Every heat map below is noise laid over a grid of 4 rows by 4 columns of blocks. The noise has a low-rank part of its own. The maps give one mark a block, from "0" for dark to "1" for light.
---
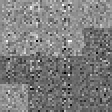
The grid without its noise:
1111
1110
0000
1000
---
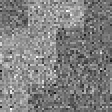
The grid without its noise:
0110
1100
1100
1000
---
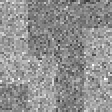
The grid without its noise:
1000
1001
1101
0101
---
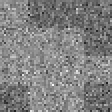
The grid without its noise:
1000
1110
1111
0110
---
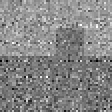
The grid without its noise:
1111
1101
0000
0000
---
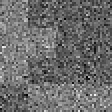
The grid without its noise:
1000
1100
1000
0111
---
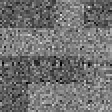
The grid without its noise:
0010
1111
0001
0111
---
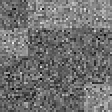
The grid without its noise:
0111
1000
0000
0001
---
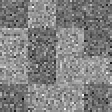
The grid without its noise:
0100
1010
1011
0110
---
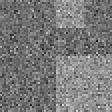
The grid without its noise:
0010
0000
0011
0011
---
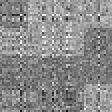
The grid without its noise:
0111
1110
0000
0001
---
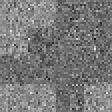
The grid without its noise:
1100
1000
0000
1101
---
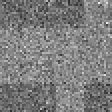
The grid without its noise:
0001
1111
1111
0010
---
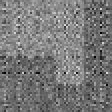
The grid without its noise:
1110
1110
0010
0000
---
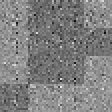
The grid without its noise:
1001
1000
1001
0111
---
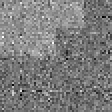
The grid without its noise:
1110
1100
0000
0000
